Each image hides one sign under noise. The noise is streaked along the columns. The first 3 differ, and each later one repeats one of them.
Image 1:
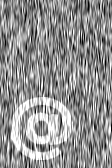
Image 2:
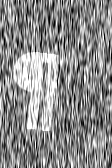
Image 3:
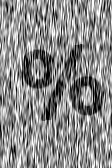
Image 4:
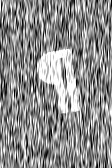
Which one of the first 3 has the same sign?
2
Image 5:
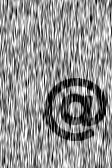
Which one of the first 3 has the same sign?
1
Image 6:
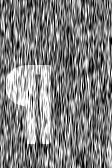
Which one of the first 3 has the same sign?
2
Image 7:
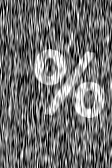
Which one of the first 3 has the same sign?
3
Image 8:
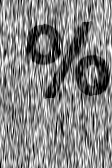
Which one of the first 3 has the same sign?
3
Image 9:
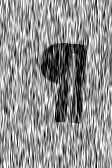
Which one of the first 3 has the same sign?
2
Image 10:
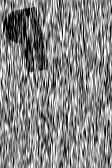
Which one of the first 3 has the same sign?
2
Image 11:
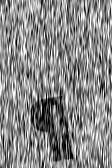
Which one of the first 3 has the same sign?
2
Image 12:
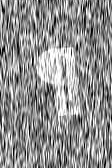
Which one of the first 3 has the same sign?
2
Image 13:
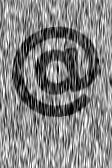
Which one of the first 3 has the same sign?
1
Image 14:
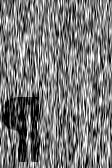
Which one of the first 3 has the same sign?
2
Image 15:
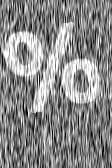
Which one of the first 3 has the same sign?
3
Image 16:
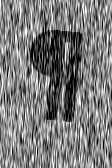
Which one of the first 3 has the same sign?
2
